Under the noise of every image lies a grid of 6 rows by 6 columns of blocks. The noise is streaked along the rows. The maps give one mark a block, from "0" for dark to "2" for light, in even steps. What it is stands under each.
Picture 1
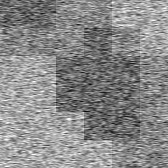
0 0 1 1 2 2
1 1 1 0 1 2
2 2 0 0 0 1
2 2 0 0 0 1
2 2 2 0 0 1
2 2 2 2 1 1
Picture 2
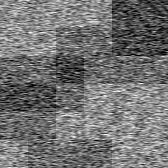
2 2 2 2 0 0
2 2 1 1 0 0
1 1 0 1 1 1
0 0 1 2 2 2
1 1 2 2 2 2
2 1 1 1 2 2
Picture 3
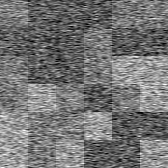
1 0 0 0 1 1
0 0 0 1 0 0
1 0 0 1 2 2
1 2 1 0 1 2
2 1 1 2 0 0
2 1 2 0 0 2
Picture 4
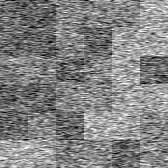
0 0 1 1 1 2
0 0 1 0 2 2
1 1 0 1 2 0
0 0 1 1 2 2
0 1 0 2 2 1
2 2 1 1 0 1
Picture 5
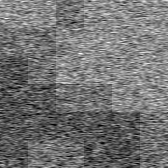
2 2 1 2 2 2
1 1 2 2 2 2
0 1 2 2 2 2
0 0 1 1 2 2
0 0 0 0 0 1
0 1 1 0 0 1
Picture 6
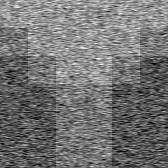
2 2 2 2 2 2
1 2 2 2 2 1
0 1 2 2 1 0
0 0 1 1 0 0
0 0 1 1 0 0
0 0 1 1 0 0
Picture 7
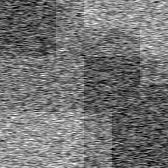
0 0 1 2 2 2
0 0 1 1 1 2
1 1 1 0 0 1
1 1 1 0 0 0
2 2 2 1 0 0
2 2 2 1 0 0
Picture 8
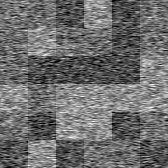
1 1 0 2 0 1
1 2 1 1 0 1
1 0 0 0 0 2
2 1 2 2 2 2
1 0 2 2 0 1
0 2 0 1 1 0
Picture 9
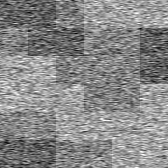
0 0 1 2 2 2
1 0 0 1 1 0
2 2 1 1 1 0
2 2 2 1 1 2
1 1 2 2 2 2
0 0 1 1 2 2
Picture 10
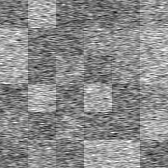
0 2 0 0 0 1
2 0 0 1 1 2
2 0 1 0 1 2
0 2 0 2 0 1
1 0 1 0 0 2
0 1 0 2 2 0
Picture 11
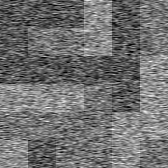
0 0 0 2 0 1
0 1 1 2 0 1
0 0 0 0 0 2
2 2 2 1 0 2
1 1 1 1 2 2
2 0 1 1 2 1
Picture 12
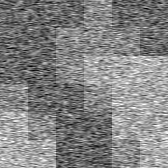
0 0 0 1 0 0
0 0 1 1 1 0
0 0 1 2 2 2
1 0 0 1 2 2
2 1 0 0 2 2
2 2 0 0 1 2
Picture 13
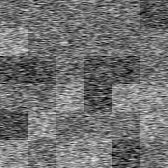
1 1 1 1 1 0
2 1 1 1 1 1
0 0 1 0 0 1
1 1 2 0 2 2
0 2 1 1 1 2
2 1 2 2 0 1
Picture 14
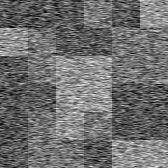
0 0 0 1 0 2
2 1 0 0 1 1
0 1 2 2 1 1
0 0 2 2 0 0
0 1 2 1 0 0
0 1 1 0 2 2
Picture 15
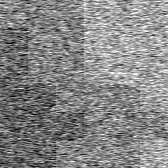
1 1 1 2 2 2
0 1 1 2 2 2
0 1 1 2 2 2
0 0 1 1 1 2
0 0 0 1 1 1
0 0 1 1 1 2
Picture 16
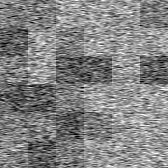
1 1 2 2 2 1
0 2 1 2 2 2
1 2 0 0 2 0
0 0 1 2 2 2
1 1 0 1 2 2
1 0 1 2 2 2
